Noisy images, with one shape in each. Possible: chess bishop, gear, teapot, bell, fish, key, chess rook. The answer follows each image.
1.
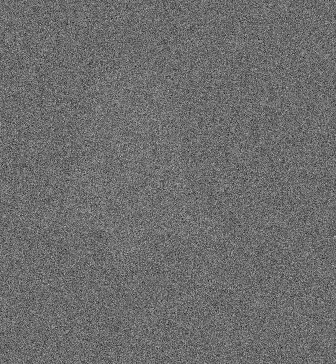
bell
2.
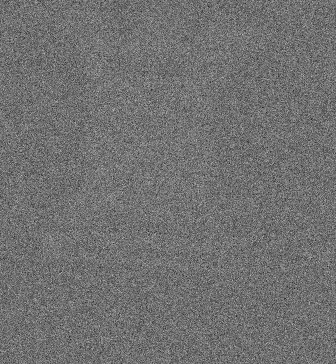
chess rook
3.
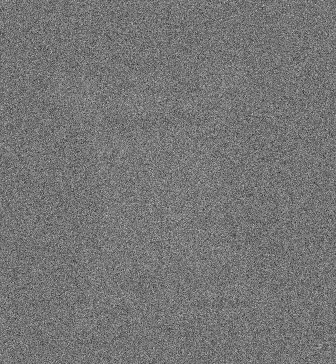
chess rook
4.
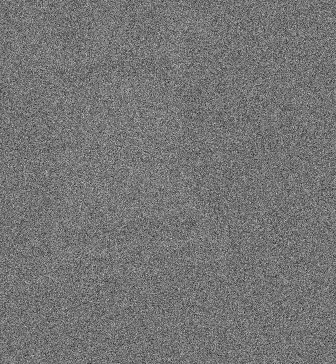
chess rook
